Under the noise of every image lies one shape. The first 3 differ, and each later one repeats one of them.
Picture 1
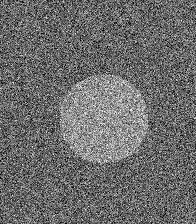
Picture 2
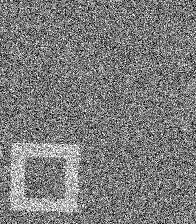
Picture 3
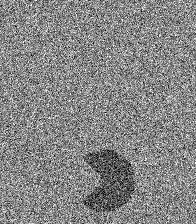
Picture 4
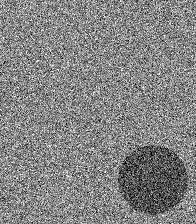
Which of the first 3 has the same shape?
1
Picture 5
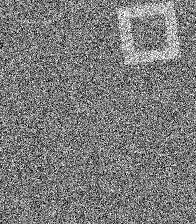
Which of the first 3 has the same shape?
2
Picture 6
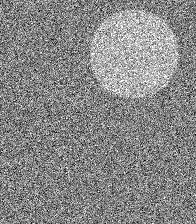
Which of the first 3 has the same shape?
1
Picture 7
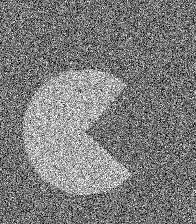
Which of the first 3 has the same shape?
3
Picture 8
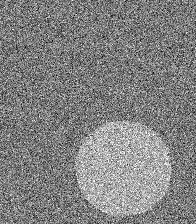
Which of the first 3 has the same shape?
1
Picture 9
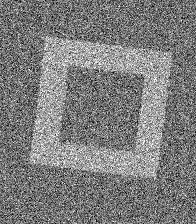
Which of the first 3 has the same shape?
2
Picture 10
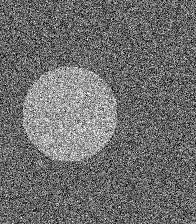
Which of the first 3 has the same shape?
1
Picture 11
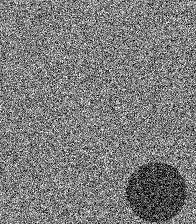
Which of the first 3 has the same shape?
1
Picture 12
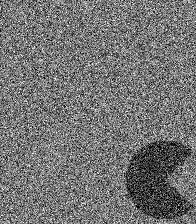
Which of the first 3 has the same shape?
3
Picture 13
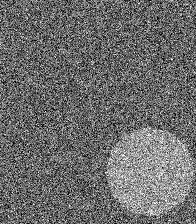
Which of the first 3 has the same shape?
1
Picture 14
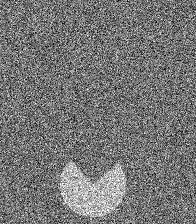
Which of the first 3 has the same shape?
3
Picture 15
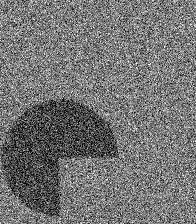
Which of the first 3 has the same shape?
3
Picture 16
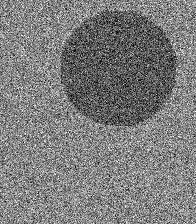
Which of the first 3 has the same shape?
1
